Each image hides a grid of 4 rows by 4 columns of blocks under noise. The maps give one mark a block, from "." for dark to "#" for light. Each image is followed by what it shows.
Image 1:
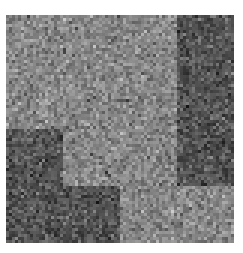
# # # .
# # # .
. # # .
. . # #
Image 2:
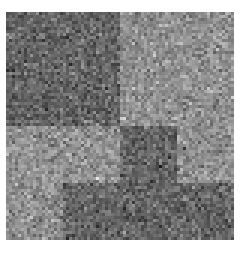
. . # #
. . # #
# # . #
# . . .
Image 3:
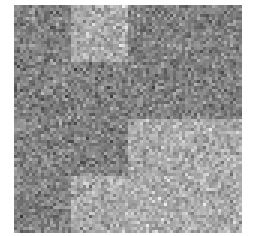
. # . .
. . . .
. . # #
. # # #
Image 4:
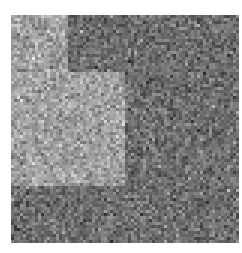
# . . .
# # . .
# # . .
. . . .
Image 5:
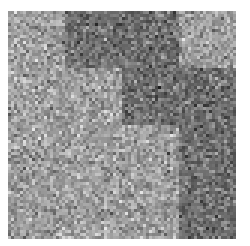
# . . #
# # . .
# # # .
# # # .
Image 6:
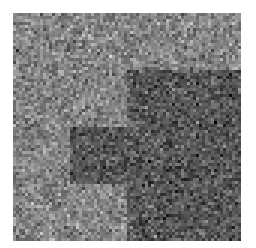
# # # #
# # . .
# . . .
# # . .
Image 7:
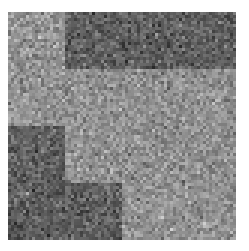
# . . .
# # # #
. # # #
. . # #
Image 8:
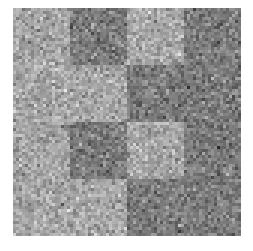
# . # .
# # . .
# . # .
# # . .
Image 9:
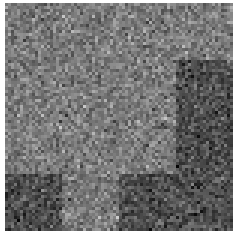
# # # #
# # # .
# # # .
. # . .
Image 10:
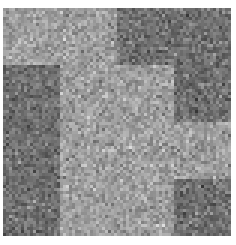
# # . .
. # # .
. # # #
. # # .
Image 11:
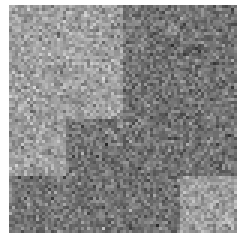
# # . .
# # . .
# . . .
. . . #
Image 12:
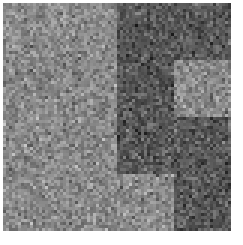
# # . .
# # . #
# # . .
# # # .
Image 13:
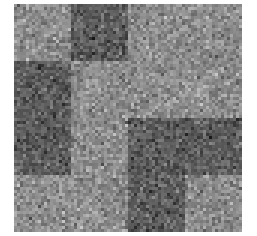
# . # #
. # # #
. # . .
# # . #
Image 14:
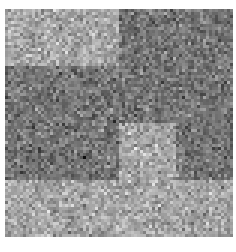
# # . .
. . . .
. . # .
# # # #
